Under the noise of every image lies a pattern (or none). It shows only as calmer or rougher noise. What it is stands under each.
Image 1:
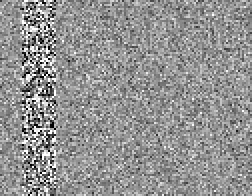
one band of columns
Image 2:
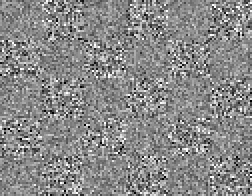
a checkerboard
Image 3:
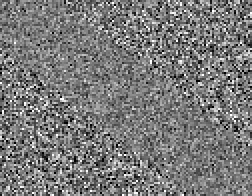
a diagonal band
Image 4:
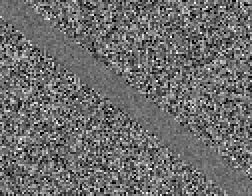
a diagonal band
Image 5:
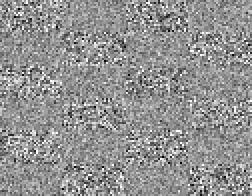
a checkerboard
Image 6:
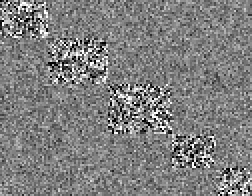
blocks along the diagonal
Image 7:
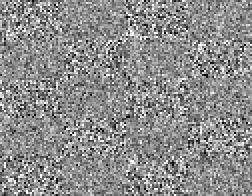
a checkerboard
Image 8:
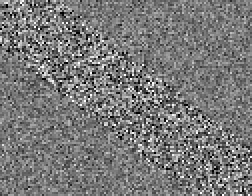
a diagonal band
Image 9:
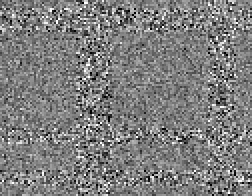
bands of rows crossing bands of columns
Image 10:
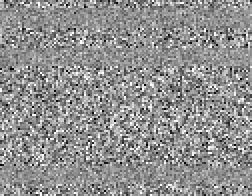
bands of rows
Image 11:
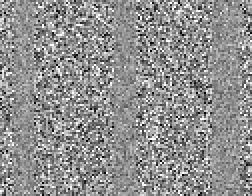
bands of columns
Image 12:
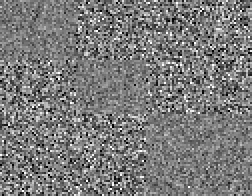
blocks along the diagonal
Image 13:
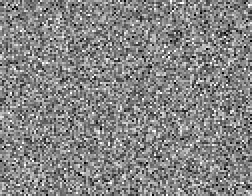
only noise
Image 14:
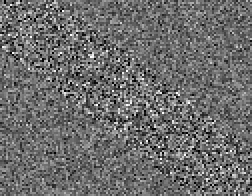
a diagonal band
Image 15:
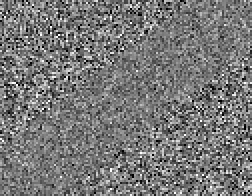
a diagonal band
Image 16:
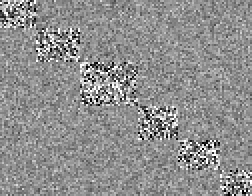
blocks along the diagonal
